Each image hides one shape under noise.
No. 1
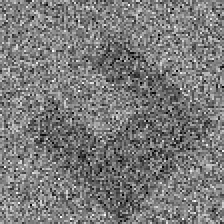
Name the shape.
square with a notch
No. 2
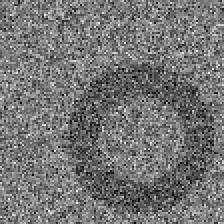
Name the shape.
ring
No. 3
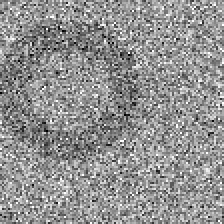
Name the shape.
ring
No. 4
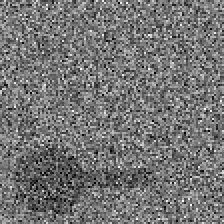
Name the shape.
lollipop
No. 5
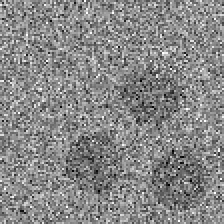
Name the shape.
three dots
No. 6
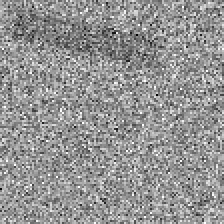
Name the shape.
bar
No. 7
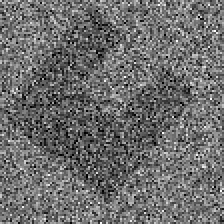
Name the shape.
square with a notch
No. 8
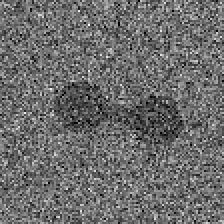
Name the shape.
dumbbell
